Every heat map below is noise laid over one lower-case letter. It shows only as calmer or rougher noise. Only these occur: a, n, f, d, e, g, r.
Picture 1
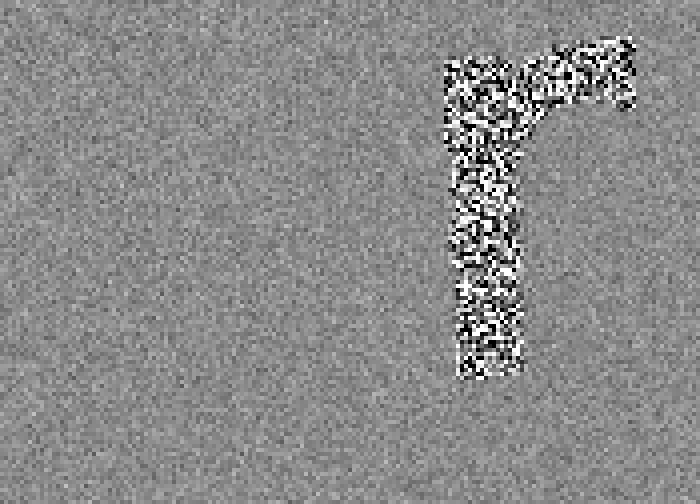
r
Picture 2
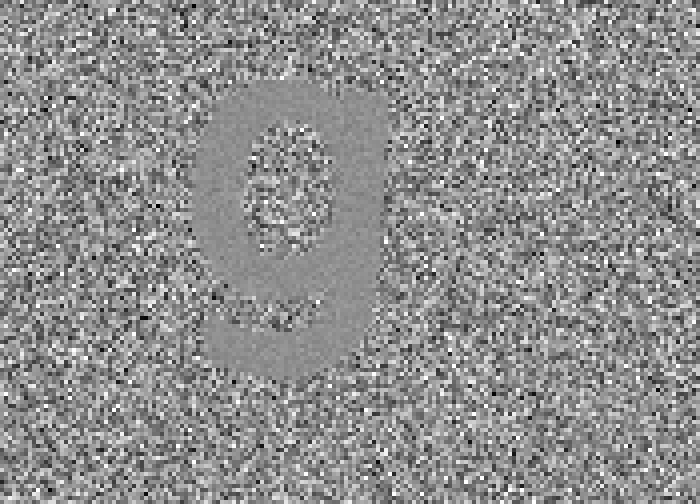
g
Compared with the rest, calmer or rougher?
calmer
